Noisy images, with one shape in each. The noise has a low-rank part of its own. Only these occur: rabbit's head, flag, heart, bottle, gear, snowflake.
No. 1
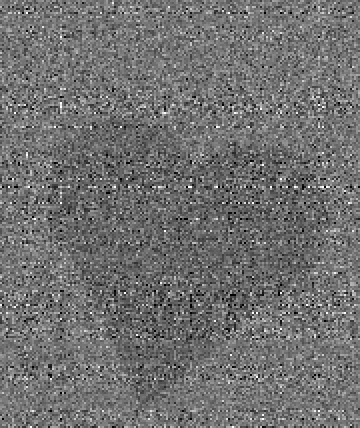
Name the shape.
heart
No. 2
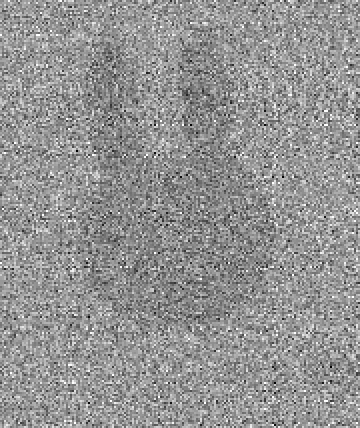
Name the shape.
rabbit's head
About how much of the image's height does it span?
two thirds
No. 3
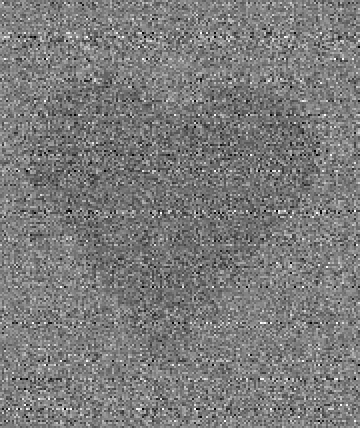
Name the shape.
heart
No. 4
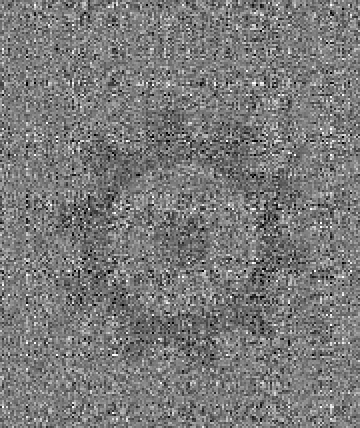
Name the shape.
gear
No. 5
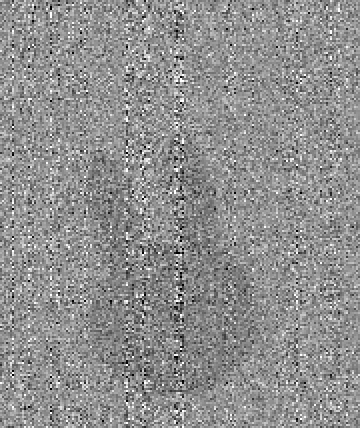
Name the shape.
rabbit's head
